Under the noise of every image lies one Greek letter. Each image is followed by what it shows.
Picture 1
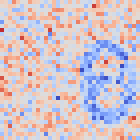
theta
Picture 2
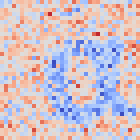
alpha
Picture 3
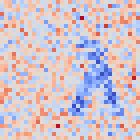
lambda
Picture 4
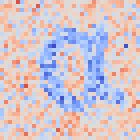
alpha
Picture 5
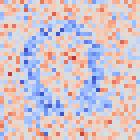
omega
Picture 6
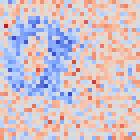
alpha
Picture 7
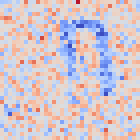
eta
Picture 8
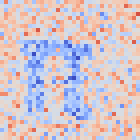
pi
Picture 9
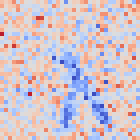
lambda
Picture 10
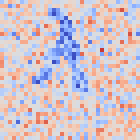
lambda
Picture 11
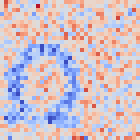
omega
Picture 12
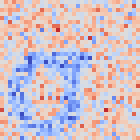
sigma
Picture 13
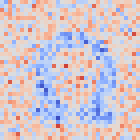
omega
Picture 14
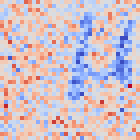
mu
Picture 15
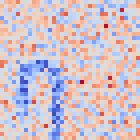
eta
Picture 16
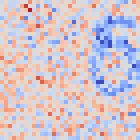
delta
